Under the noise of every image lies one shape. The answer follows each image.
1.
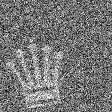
light chess queen
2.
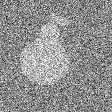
light pear
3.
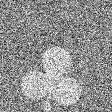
light club
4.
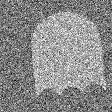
light ghost
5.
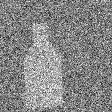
light bottle
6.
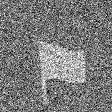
light flag
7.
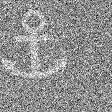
light anchor
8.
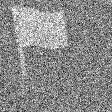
light flag
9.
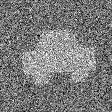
light car
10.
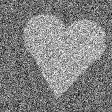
light heart
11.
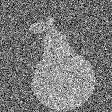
light pear
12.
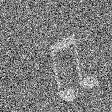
light pair of musical notes
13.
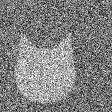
light cat's head
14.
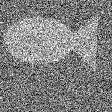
light fish
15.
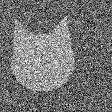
light cat's head
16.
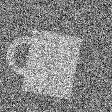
light cup
